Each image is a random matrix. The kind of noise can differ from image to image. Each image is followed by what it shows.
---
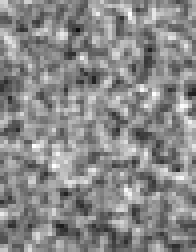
blotchy
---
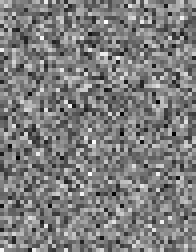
independent entries
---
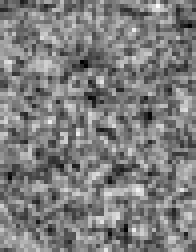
blotchy
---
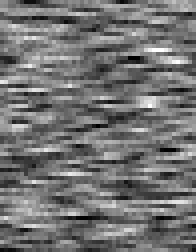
streaked along the rows
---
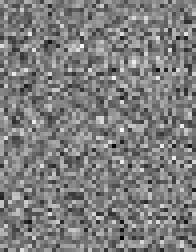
low rank plus noise
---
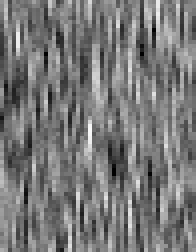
streaked along the columns
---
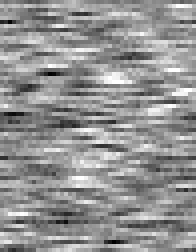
streaked along the rows
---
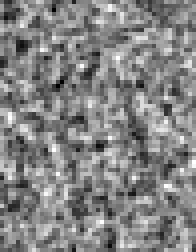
blotchy
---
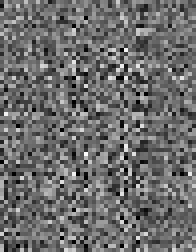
low rank plus noise
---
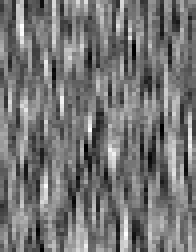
streaked along the columns
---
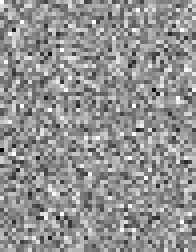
independent entries
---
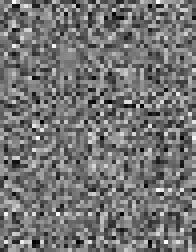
low rank plus noise
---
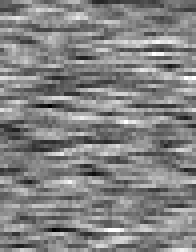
streaked along the rows
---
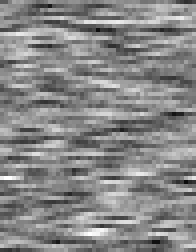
streaked along the rows
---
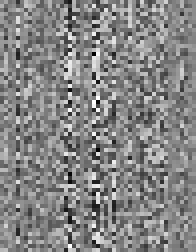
columns of uneven size
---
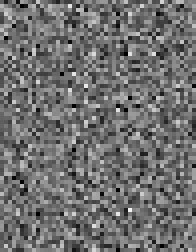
low rank plus noise
